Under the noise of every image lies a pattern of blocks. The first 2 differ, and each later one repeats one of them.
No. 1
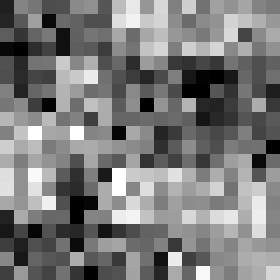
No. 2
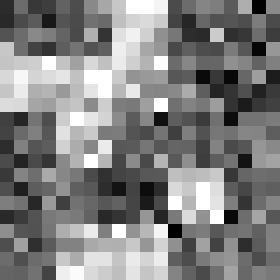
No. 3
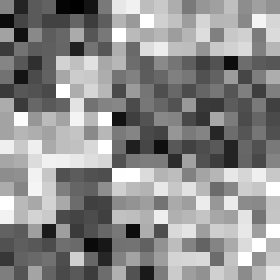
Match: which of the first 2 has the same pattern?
1
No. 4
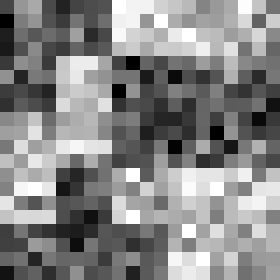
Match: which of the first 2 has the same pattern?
1
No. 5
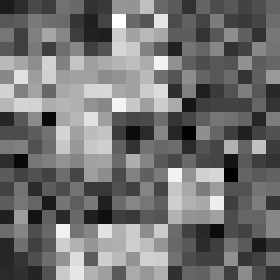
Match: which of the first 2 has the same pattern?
2
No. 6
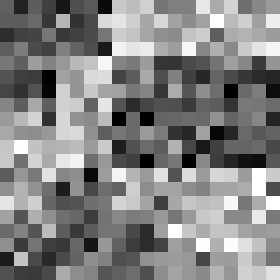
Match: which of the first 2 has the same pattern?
1
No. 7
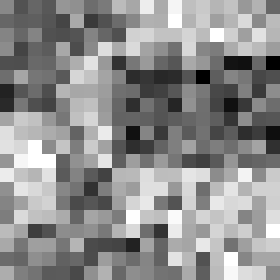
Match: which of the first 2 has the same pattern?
1
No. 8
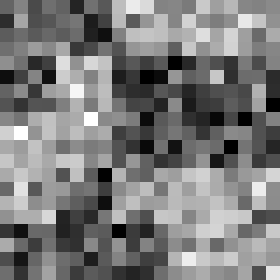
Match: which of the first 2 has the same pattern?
1
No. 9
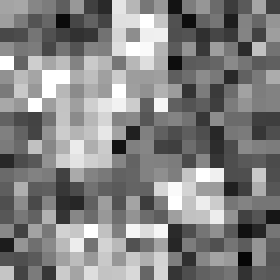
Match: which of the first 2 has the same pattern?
2
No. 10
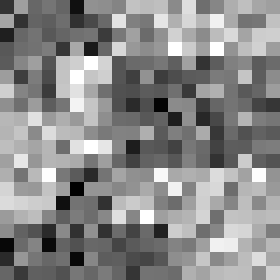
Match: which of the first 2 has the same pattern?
1
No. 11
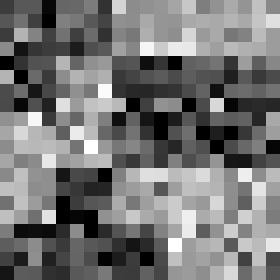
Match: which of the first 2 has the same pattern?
1
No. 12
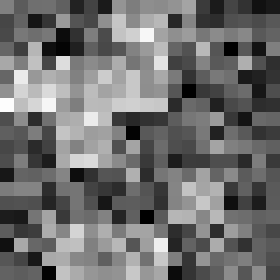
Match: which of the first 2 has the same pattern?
2
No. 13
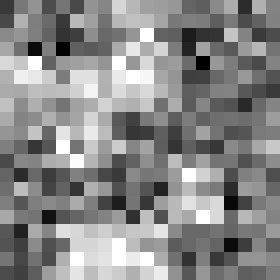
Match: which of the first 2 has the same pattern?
2
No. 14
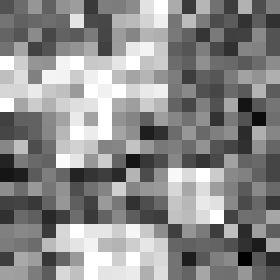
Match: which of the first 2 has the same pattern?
2
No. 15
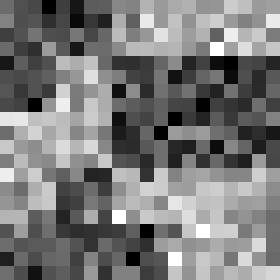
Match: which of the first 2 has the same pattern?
1
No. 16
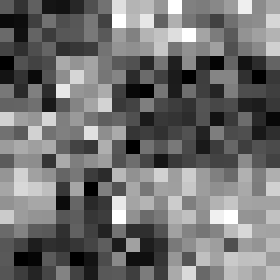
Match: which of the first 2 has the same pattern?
1
